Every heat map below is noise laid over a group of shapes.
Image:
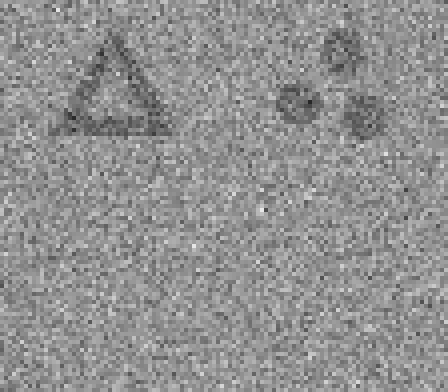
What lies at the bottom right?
nothing
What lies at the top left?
triangle frame
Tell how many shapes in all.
2
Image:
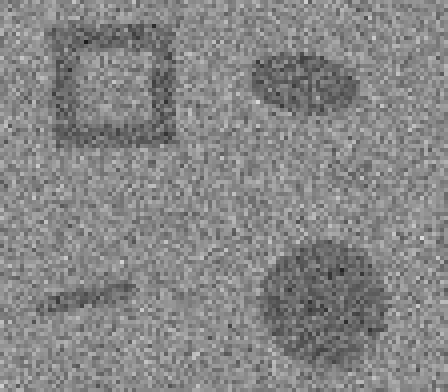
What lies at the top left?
square frame
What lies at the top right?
ellipse
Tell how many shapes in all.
4
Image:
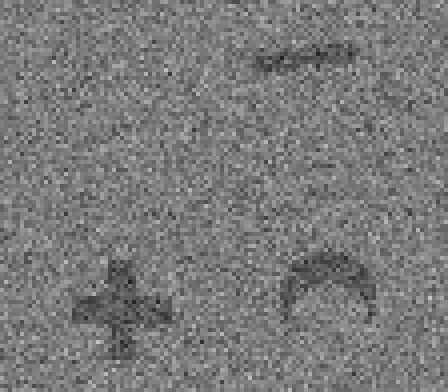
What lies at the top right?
bar
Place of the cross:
bottom left
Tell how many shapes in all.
3
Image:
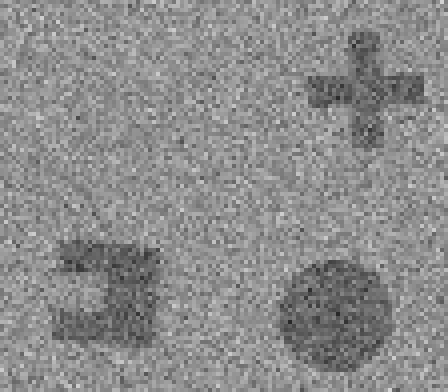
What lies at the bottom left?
square with a notch
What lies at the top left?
nothing
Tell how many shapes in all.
3
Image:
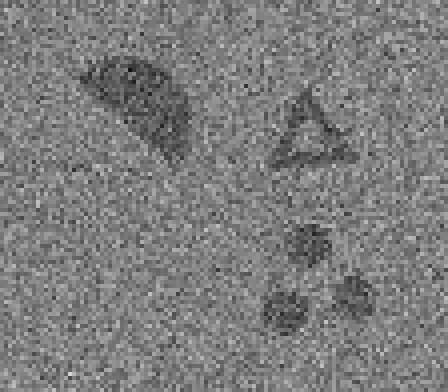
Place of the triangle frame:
top right
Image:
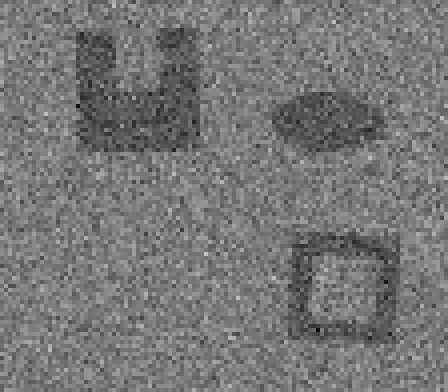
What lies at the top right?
ellipse
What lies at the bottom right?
square frame
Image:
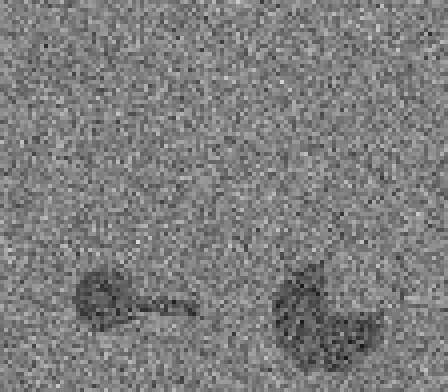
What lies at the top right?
nothing
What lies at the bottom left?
lollipop
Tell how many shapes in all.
2
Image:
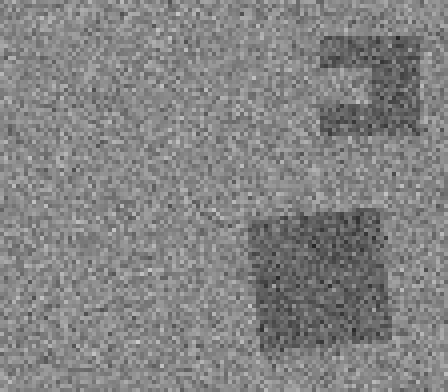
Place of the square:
bottom right
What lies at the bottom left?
nothing
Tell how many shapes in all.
2
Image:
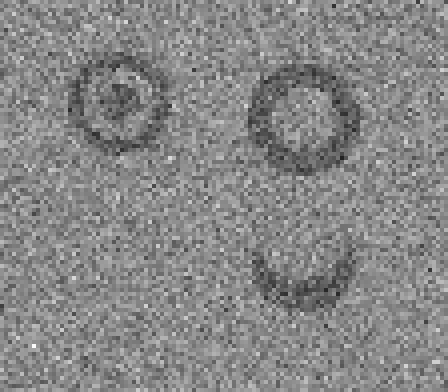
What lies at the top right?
ring
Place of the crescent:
bottom right
